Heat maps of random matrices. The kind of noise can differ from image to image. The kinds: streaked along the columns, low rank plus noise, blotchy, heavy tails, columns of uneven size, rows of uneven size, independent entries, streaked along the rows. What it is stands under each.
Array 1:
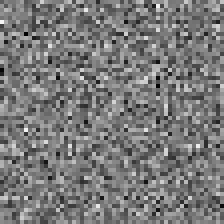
low rank plus noise
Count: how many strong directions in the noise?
five to eight
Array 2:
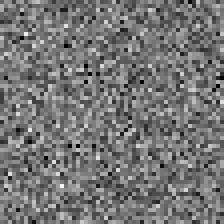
independent entries
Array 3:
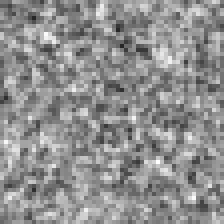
blotchy
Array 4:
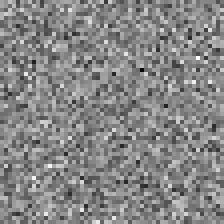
independent entries
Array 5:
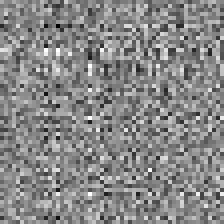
low rank plus noise
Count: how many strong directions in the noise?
two
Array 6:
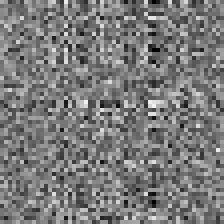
low rank plus noise
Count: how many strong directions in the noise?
one
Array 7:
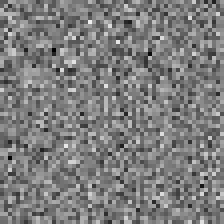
low rank plus noise
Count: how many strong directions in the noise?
five to eight
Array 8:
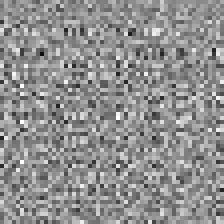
low rank plus noise
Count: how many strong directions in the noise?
two
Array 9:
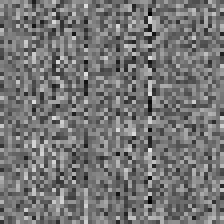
columns of uneven size
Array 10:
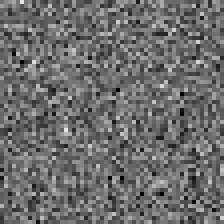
low rank plus noise
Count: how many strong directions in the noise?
five to eight
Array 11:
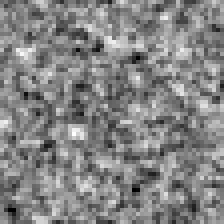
blotchy
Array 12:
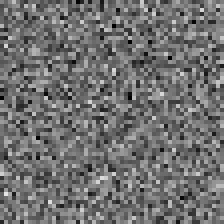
independent entries
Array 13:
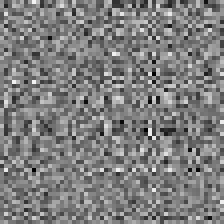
low rank plus noise
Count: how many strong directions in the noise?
one
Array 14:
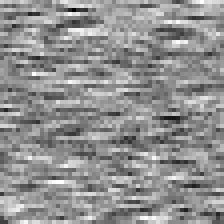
streaked along the rows
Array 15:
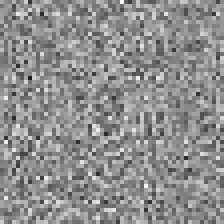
low rank plus noise
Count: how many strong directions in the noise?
three or four
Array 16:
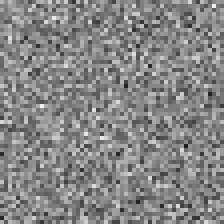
independent entries
